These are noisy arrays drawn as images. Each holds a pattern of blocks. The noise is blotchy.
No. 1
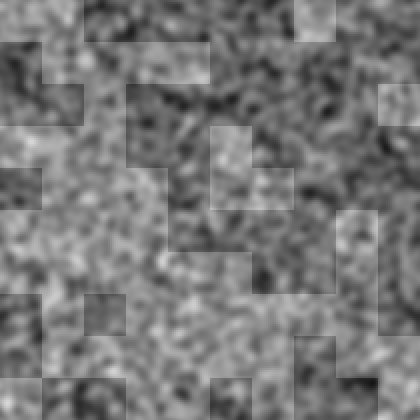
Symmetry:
mirrored about the diagonal from the bottom left
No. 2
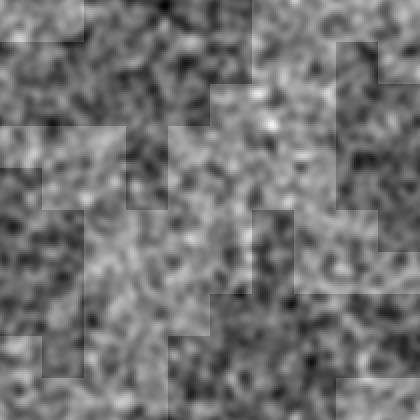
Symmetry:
the same after a half turn
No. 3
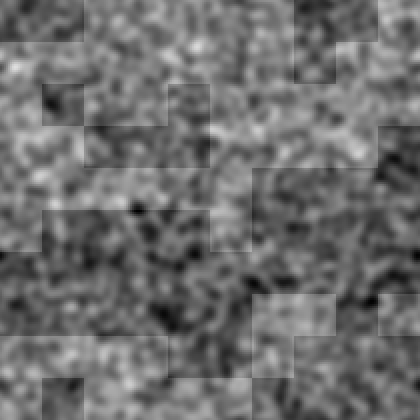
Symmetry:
no symmetry
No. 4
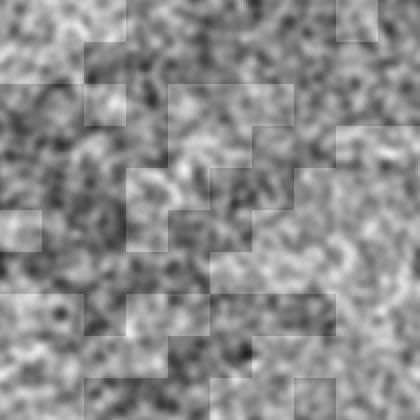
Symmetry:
no symmetry
